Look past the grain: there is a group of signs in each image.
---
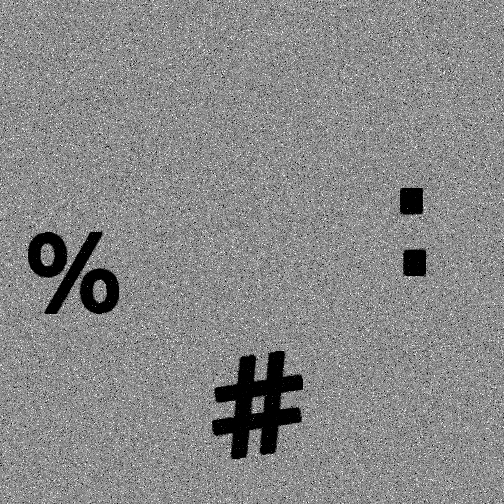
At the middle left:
percent sign
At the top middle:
nothing
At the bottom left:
nothing
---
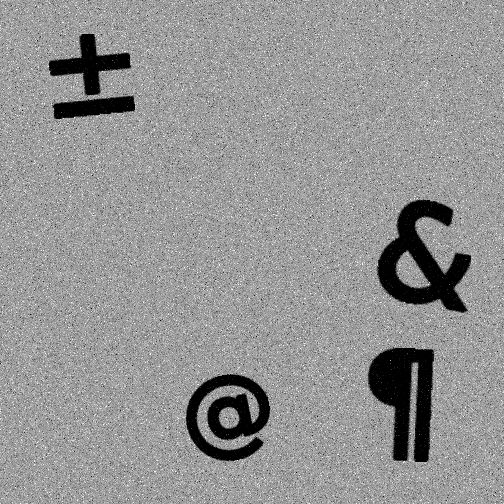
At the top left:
plus-minus sign
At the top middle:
nothing
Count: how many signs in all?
4
